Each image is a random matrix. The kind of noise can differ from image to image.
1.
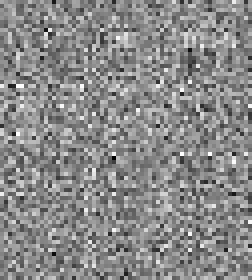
low rank plus noise
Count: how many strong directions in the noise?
three or four
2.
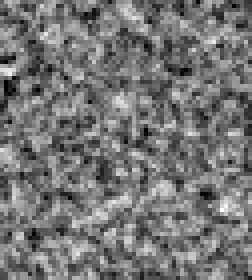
blotchy
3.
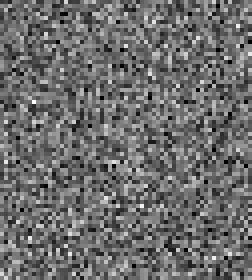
independent entries
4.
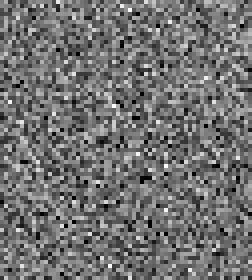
independent entries
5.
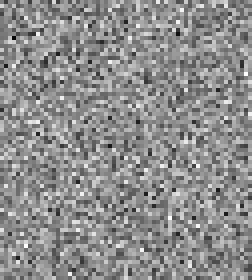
independent entries
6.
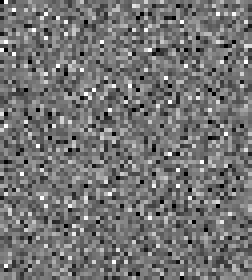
heavy tails
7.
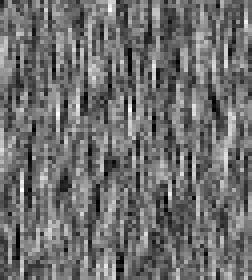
streaked along the columns
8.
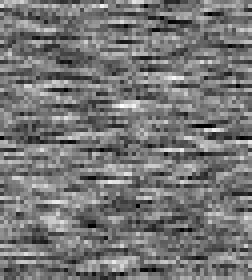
streaked along the rows
